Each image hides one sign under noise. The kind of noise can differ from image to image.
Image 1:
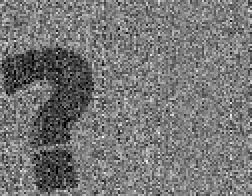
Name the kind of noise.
columns of uneven size
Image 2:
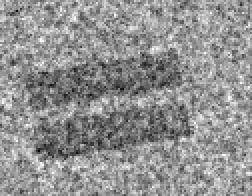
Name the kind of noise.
blotchy
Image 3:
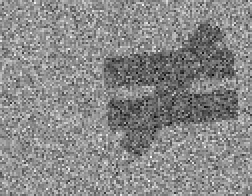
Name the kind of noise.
independent entries
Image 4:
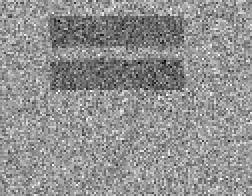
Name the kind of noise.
low rank plus noise
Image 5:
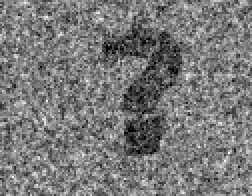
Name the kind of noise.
blotchy
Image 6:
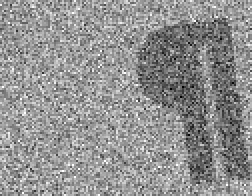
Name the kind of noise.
independent entries
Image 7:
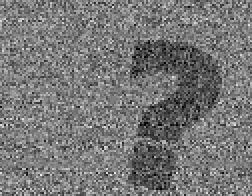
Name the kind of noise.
rows of uneven size
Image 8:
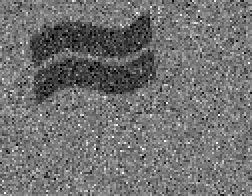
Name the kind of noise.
heavy tails
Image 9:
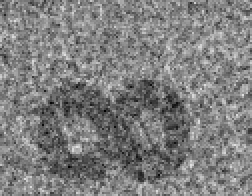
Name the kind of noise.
blotchy
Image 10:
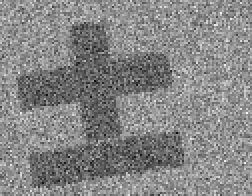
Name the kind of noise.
independent entries
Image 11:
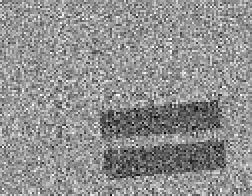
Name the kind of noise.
low rank plus noise
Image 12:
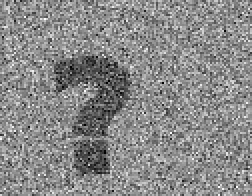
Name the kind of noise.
independent entries
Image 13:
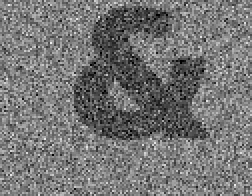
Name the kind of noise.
independent entries
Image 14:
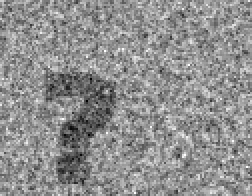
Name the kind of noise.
blotchy
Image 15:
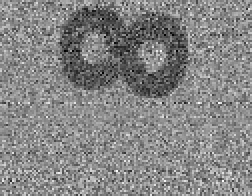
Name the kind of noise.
rows of uneven size
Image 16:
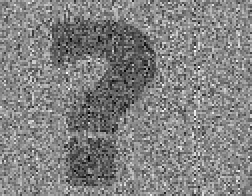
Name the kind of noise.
columns of uneven size
